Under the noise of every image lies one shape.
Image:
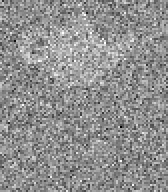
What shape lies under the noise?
teapot
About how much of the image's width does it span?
two thirds
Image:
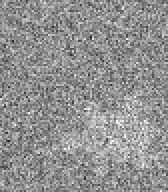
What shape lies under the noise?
turtle
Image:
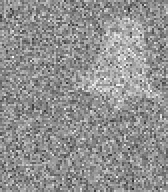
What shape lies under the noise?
bell
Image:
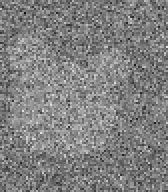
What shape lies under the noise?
bear's head
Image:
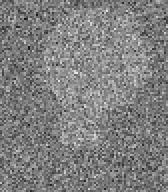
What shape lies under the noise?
light bulb
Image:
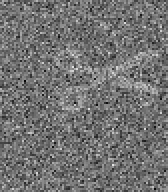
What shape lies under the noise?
pair of scissors
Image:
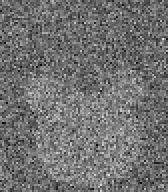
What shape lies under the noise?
bear's head
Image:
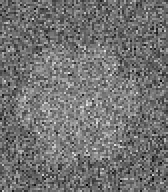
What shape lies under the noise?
flower
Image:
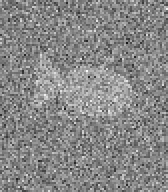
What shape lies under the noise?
fish
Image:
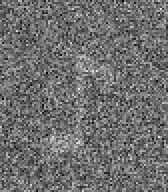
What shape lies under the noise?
musical note
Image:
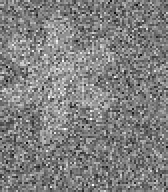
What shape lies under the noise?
asterisk
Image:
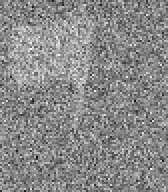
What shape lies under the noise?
flag
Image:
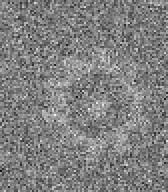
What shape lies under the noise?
gear
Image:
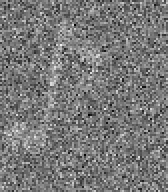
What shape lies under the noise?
musical note
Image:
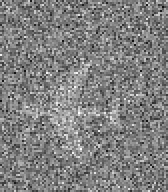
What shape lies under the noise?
airplane
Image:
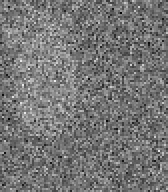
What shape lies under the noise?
footprint
